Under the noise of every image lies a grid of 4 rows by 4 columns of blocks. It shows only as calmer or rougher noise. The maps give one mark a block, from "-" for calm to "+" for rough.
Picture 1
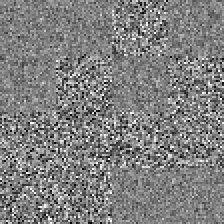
--+-
-+-+
++++
++--
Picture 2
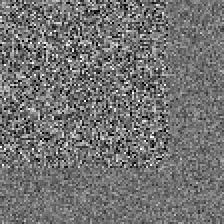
+++-
+++-
+++-
----
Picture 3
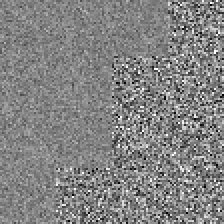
---+
--++
--++
-+++
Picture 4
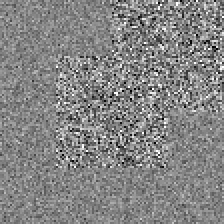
--++
-+++
-++-
----
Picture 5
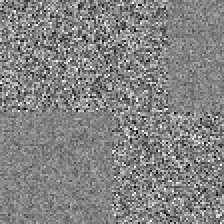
+++-
+++-
--++
--++
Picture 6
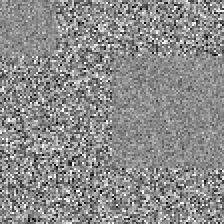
-+++
++--
++--
++++
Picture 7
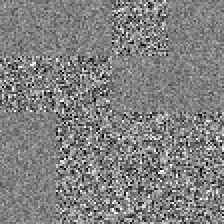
--+-
++--
-+++
-+++
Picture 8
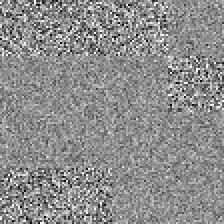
+++-
---+
----
++--
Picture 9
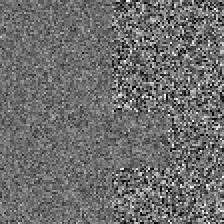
--++
--++
---+
--++
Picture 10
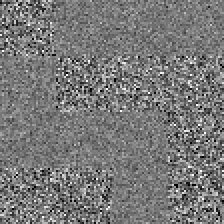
+---
-+++
---+
++-+
